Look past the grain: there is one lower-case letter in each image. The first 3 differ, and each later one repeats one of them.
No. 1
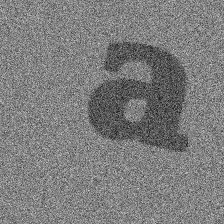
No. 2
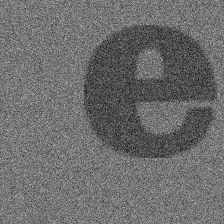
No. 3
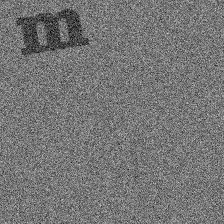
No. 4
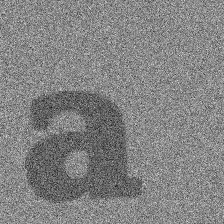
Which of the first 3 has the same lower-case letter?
1
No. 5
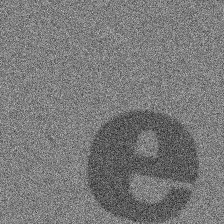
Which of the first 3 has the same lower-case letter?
2
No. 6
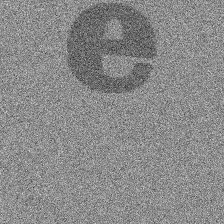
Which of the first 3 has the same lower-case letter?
2
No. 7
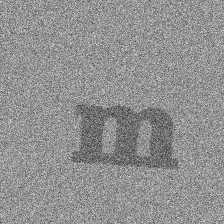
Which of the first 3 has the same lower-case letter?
3
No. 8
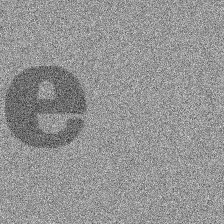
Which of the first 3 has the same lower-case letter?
2
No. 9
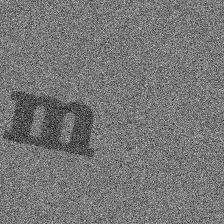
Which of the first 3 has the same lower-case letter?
3
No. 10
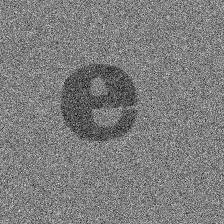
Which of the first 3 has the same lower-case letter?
2
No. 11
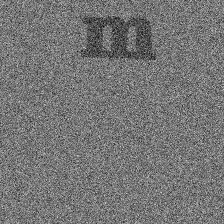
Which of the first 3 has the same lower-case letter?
3
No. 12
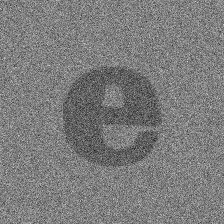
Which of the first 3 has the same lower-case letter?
2
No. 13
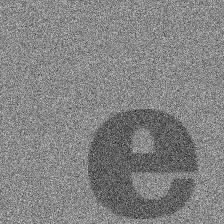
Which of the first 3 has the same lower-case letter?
2
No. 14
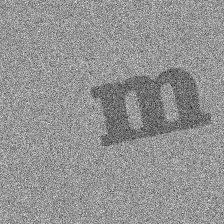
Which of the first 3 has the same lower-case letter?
3
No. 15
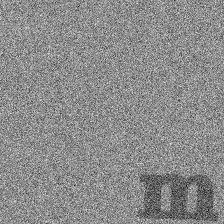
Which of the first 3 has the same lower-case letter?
3
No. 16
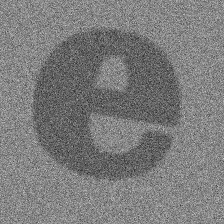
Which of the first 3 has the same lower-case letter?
2
